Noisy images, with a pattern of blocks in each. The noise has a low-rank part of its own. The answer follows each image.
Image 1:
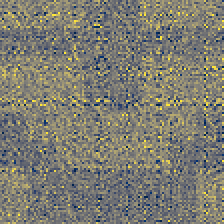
left and right mirror each other
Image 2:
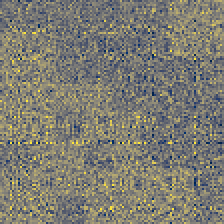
mirrored about the diagonal from the bottom left
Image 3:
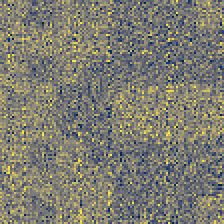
top and bottom mirror each other
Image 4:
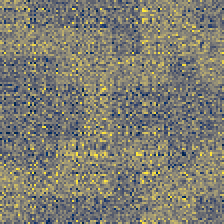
top and bottom mirror each other
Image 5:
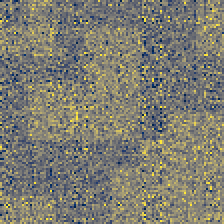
mirrored about the diagonal from the top left
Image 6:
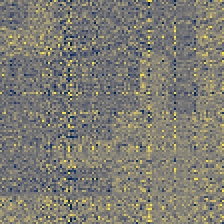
mirrored about the diagonal from the top left
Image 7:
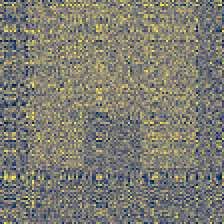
left and right mirror each other
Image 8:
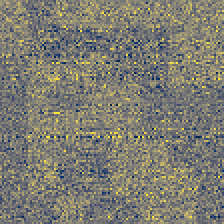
no symmetry
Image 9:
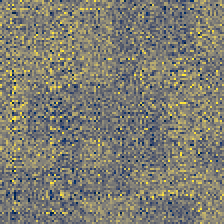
no symmetry
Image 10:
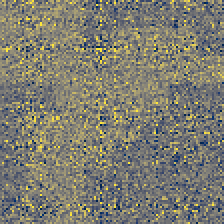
mirrored about the diagonal from the top left
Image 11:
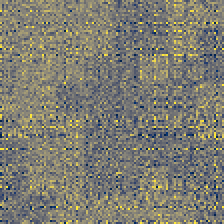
no symmetry
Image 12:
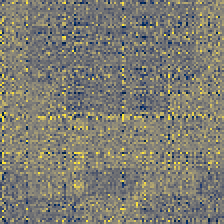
left and right mirror each other
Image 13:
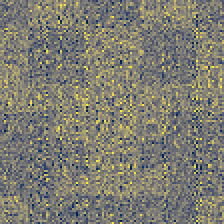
left and right mirror each other
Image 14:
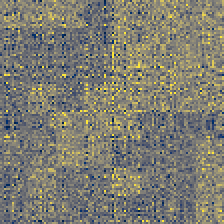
mirrored about the diagonal from the bottom left
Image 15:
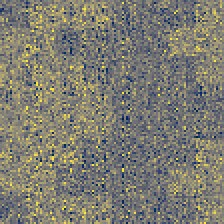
top and bottom mirror each other
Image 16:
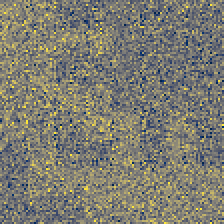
mirrored about the diagonal from the bottom left
